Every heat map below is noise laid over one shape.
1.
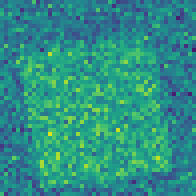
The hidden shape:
square
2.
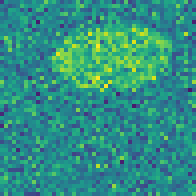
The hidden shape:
ellipse
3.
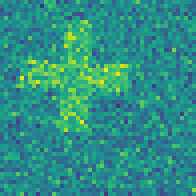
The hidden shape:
cross
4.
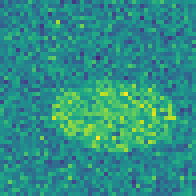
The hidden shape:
ellipse
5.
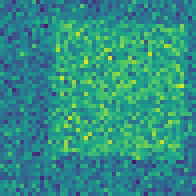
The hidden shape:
square
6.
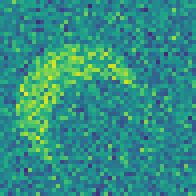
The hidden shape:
crescent
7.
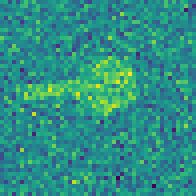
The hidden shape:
lollipop
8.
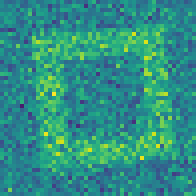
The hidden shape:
square frame
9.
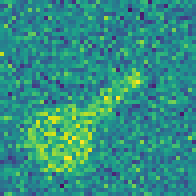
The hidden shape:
lollipop
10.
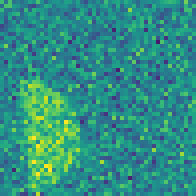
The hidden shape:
half disc
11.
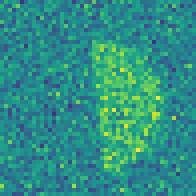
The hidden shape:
half disc
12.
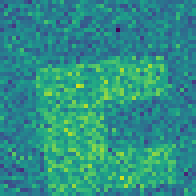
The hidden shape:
square with a notch
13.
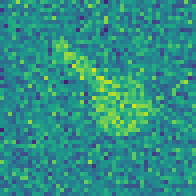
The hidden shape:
lollipop
